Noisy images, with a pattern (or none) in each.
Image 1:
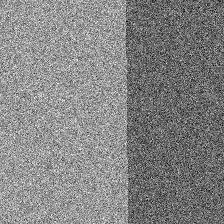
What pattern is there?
a sharp edge
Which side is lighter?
left
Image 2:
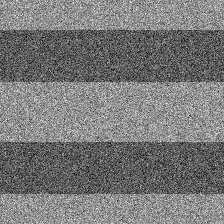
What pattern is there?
horizontal stripes
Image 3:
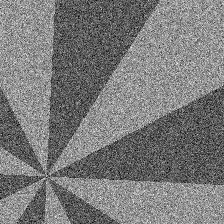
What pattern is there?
spokes from one point
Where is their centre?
bottom left
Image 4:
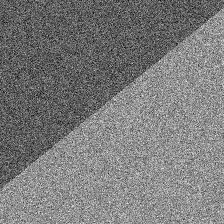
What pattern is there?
a sharp edge
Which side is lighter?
bottom right
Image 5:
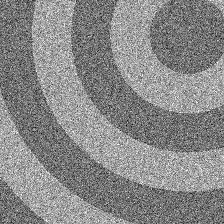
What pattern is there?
rings round one point
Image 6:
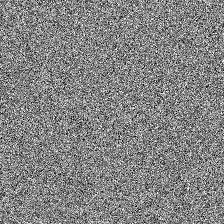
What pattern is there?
only noise
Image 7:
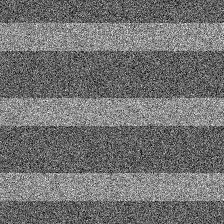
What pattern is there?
horizontal stripes
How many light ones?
3
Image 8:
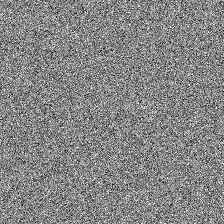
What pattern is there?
only noise
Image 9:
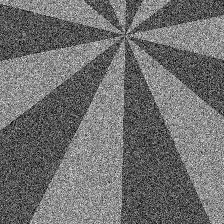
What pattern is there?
spokes from one point
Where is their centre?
top middle
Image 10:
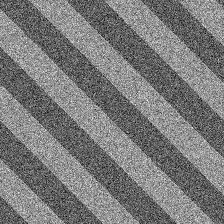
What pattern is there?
diagonal stripes
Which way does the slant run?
top left to bottom right
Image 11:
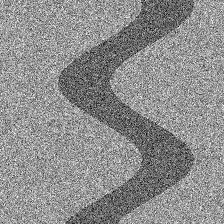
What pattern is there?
a wavy band
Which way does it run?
top to bottom
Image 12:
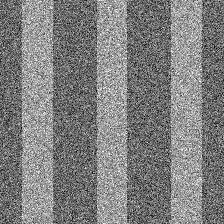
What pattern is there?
vertical stripes
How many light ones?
3
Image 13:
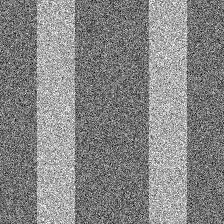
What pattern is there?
vertical stripes
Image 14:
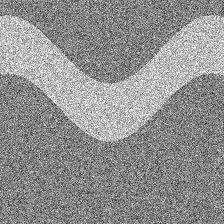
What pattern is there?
a wavy band
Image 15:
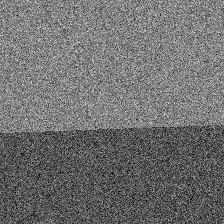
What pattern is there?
a sharp edge
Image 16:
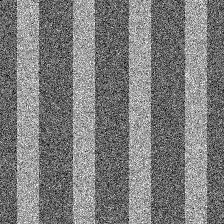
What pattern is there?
vertical stripes
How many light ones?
4
